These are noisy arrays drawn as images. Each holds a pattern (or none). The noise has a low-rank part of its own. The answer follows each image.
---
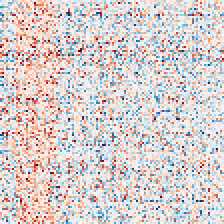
one band of columns
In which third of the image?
left
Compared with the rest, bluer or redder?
redder
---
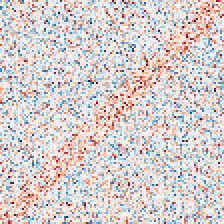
a diagonal band
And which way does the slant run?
bottom left to top right
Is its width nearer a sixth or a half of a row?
a sixth
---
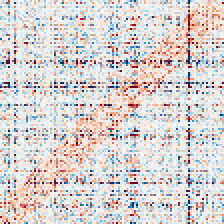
a diagonal band
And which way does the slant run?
bottom left to top right
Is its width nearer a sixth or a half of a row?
a sixth
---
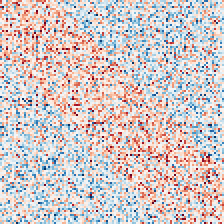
a diagonal band
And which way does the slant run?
top left to bottom right
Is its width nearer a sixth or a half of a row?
a half
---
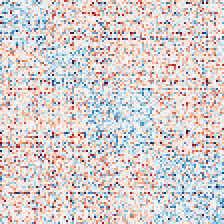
blocks along the diagonal
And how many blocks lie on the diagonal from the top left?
4
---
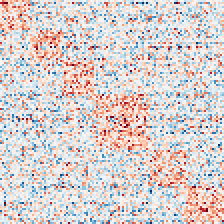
blocks along the diagonal
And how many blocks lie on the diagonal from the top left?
6
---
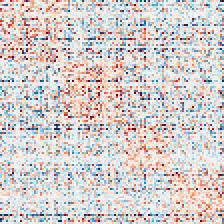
blocks along the diagonal
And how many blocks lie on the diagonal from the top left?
4
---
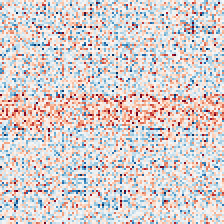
one band of rows
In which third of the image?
middle
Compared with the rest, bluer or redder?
redder
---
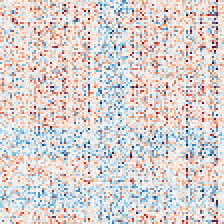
bands of rows crossing bands of columns
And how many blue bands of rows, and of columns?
2 and 1
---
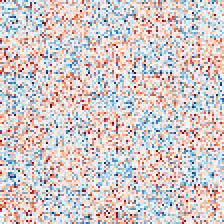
a checkerboard
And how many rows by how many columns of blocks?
6 by 5
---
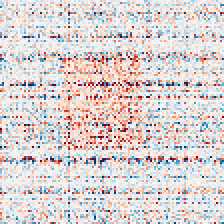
one block
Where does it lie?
centre
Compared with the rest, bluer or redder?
redder
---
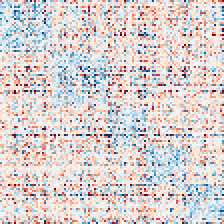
blocks along the diagonal
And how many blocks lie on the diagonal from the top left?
5
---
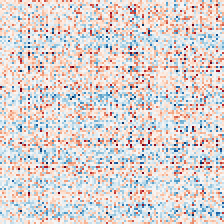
bands of rows
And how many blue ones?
6
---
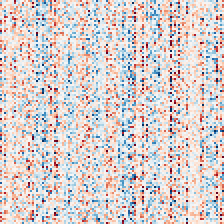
bands of columns
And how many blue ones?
6
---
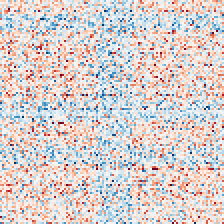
bands of rows crossing bands of columns
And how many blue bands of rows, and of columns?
3 and 1
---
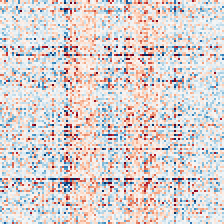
bands of columns
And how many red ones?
2
